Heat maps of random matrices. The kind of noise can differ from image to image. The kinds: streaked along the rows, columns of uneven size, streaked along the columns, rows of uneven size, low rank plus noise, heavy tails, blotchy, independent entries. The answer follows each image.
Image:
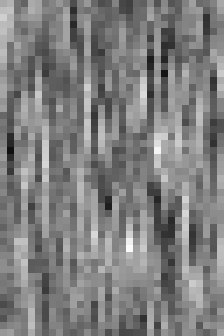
streaked along the columns
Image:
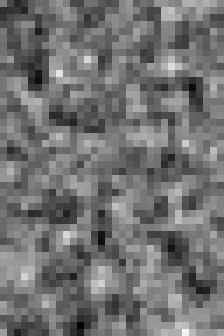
blotchy
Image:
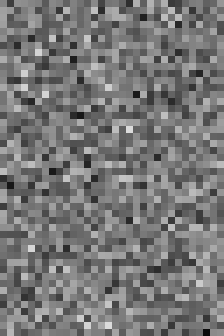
independent entries
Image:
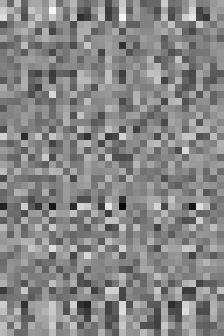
low rank plus noise
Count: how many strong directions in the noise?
one
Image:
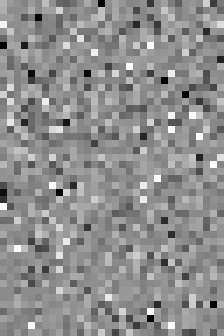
heavy tails
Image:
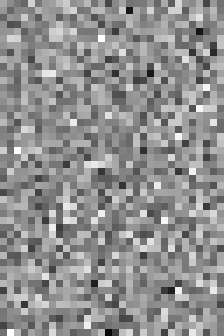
independent entries
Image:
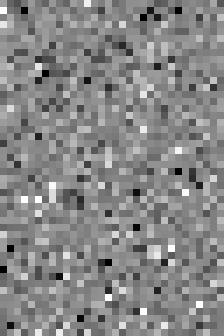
heavy tails
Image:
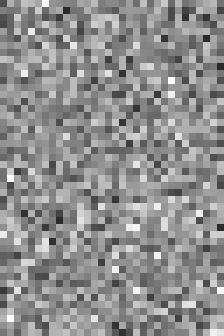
independent entries
